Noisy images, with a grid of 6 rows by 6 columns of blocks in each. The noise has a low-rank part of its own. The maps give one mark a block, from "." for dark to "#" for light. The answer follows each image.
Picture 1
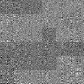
. . . # # #
# # # # # #
# # # . # #
. . . . . .
. . . . # #
. # # # # #
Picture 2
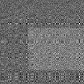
. . . . . .
. . . . . .
. . # # # #
. . # # # #
. . # # # #
. . . . . .
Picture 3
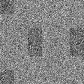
. # # # # #
# # # # # #
# # . # # .
# # . # # .
# # # # # #
. # # # # #
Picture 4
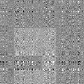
. . . . . .
. . . . . .
. # # # . .
. # # # . .
. . . # . .
. # # # . .
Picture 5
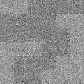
# # . . . .
. . . . # #
. . . . . #
# # # . . #
# . . . # #
# . . # # #
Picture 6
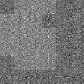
. # # # . .
# # # . . .
# # # # . .
# # # # . .
. # # # . .
. . . . . .
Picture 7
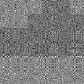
# # # . . #
# # . . . .
. . . . . .
. . . . . .
# # # # # #
# # # # # #
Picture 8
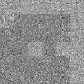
# # # # # #
# . . . . #
. . . . . #
. . # . # #
. . . . . #
. . . . . #
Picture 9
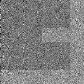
. . . . . #
. . . . . #
. . . # # #
. . . . . #
. . . . . #
# # # # # #
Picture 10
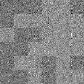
. . . # # .
. # # # # #
# . . # # #
. . # # # #
. # # . # .
. . # . # #
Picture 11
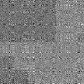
. . . . # #
. . . . # #
. . . . # #
# # # # # #
. # # # # #
. . # # # #
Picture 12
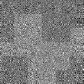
. . . . . .
. # # . . .
. # # . . #
# # # # # #
. . # # # .
. . # # . .
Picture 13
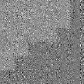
# # # # # .
# # # # # .
# # # # . .
# # . . . .
# . . . . .
. . . . . .
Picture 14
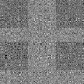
. . # # . .
. . # # . .
# # # # # #
. . # # . .
. . # # . .
# # # # # #
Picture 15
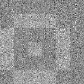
. . . . . .
. # # # . .
# . . . # .
# . # . # .
# . . . # .
. # # # . .
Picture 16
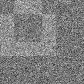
. # # . . .
# . . # . .
# . . # . .
# # # # . .
. . . . . .
. . . . . .
